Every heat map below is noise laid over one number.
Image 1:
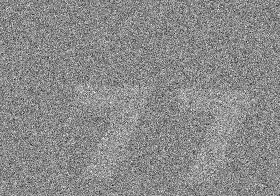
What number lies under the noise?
77
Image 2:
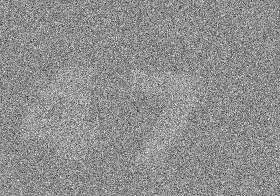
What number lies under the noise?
47
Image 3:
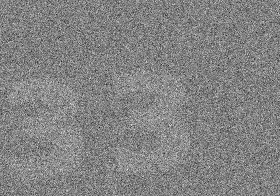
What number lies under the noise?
33
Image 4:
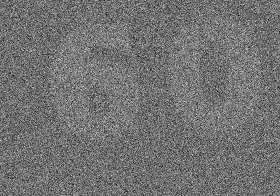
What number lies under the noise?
60
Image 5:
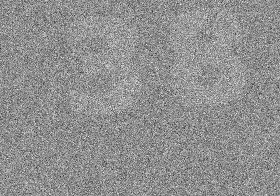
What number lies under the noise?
38
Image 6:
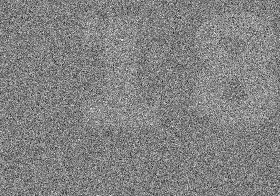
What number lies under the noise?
18
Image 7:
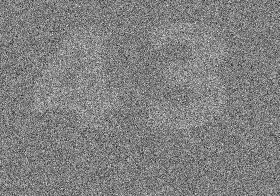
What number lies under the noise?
43
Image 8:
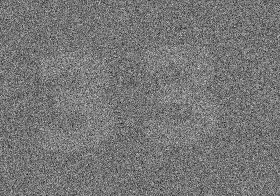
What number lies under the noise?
33
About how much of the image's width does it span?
two thirds
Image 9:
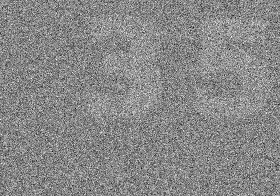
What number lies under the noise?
35
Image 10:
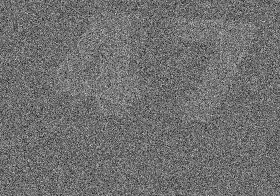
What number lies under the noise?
47
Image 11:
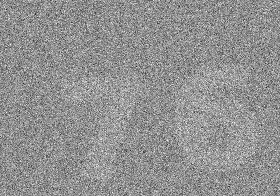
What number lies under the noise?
76
